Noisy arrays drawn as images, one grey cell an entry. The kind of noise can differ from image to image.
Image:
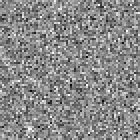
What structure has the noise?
independent entries
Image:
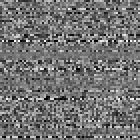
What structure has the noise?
rows of uneven size
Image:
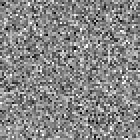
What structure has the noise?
independent entries
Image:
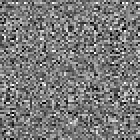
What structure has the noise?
low rank plus noise
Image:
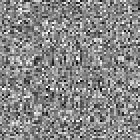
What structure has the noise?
low rank plus noise
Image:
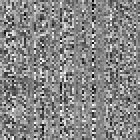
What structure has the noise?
columns of uneven size
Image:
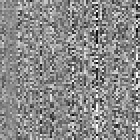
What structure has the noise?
columns of uneven size
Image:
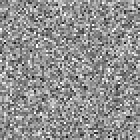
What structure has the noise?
independent entries
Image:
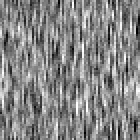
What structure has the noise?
streaked along the columns
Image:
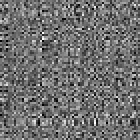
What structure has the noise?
low rank plus noise
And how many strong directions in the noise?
three or four
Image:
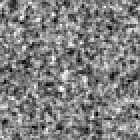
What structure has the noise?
blotchy
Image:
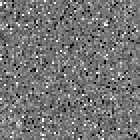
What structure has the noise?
heavy tails
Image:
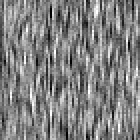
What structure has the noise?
streaked along the columns
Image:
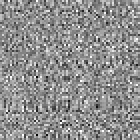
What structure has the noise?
low rank plus noise
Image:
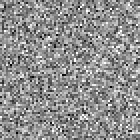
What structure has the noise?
independent entries
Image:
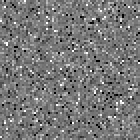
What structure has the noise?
heavy tails
